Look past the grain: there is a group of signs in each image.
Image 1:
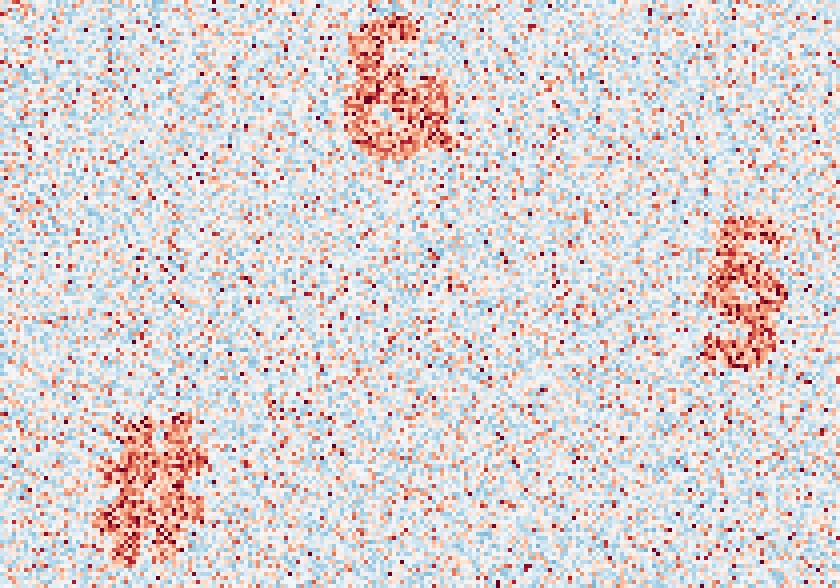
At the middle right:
section sign
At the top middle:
ampersand
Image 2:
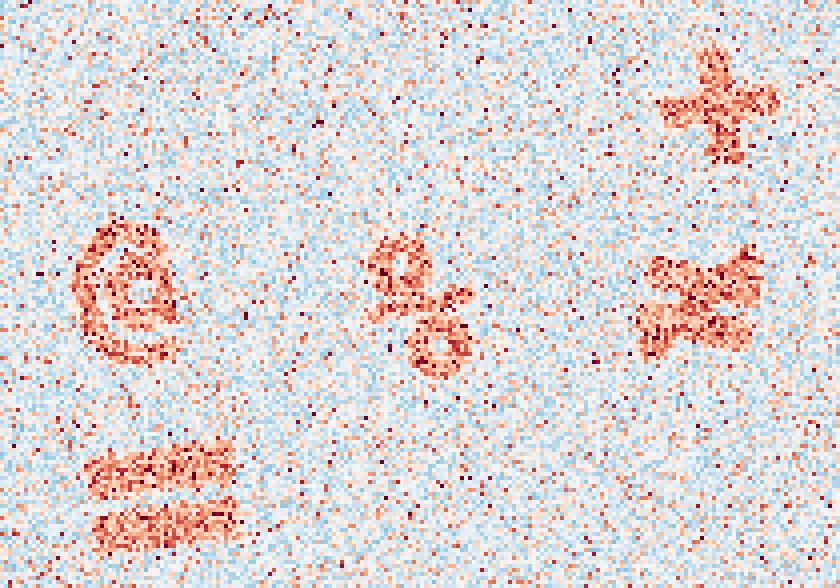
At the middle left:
at sign
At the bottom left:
equals sign
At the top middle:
nothing
